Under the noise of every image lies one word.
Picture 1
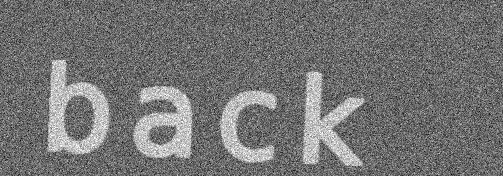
back
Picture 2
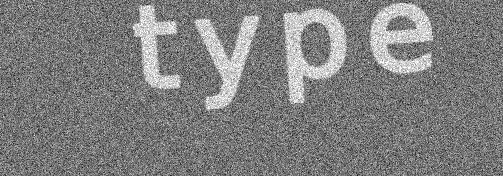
type
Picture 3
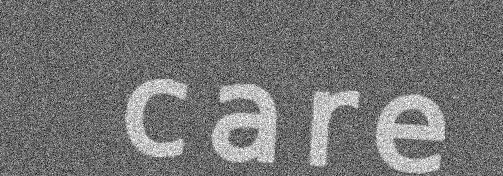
care
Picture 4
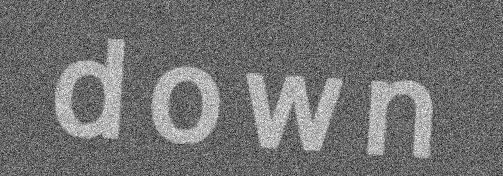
down
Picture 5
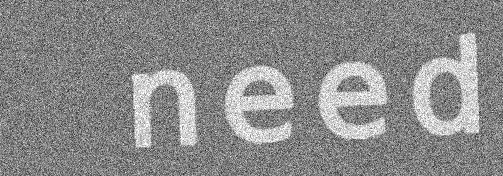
need
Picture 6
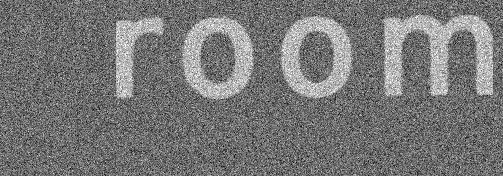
room
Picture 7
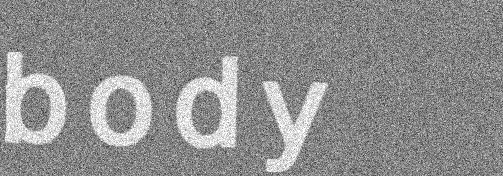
body
